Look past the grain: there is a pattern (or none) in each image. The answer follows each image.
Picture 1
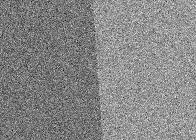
a sharp edge
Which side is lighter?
right
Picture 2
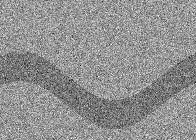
a wavy band
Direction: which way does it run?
left to right
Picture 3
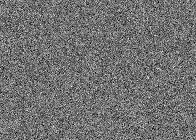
only noise
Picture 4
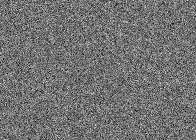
only noise
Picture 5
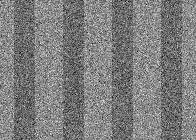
vertical stripes
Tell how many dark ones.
4
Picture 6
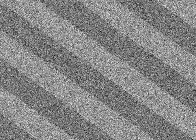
diagonal stripes
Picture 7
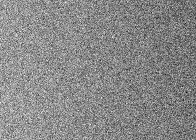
a smooth slope
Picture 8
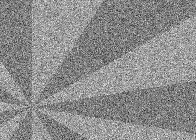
spokes from one point
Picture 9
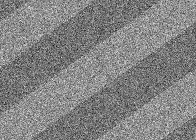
diagonal stripes
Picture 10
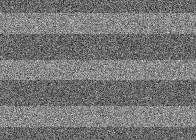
horizontal stripes
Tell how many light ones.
3
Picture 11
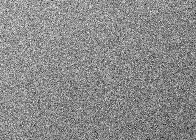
a smooth slope
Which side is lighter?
top left
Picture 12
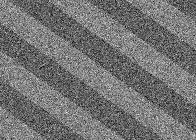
diagonal stripes
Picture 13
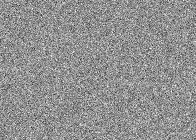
only noise
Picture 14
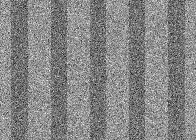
vertical stripes
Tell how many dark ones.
5
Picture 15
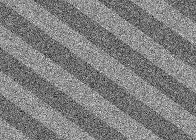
diagonal stripes
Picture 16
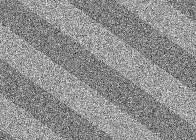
diagonal stripes
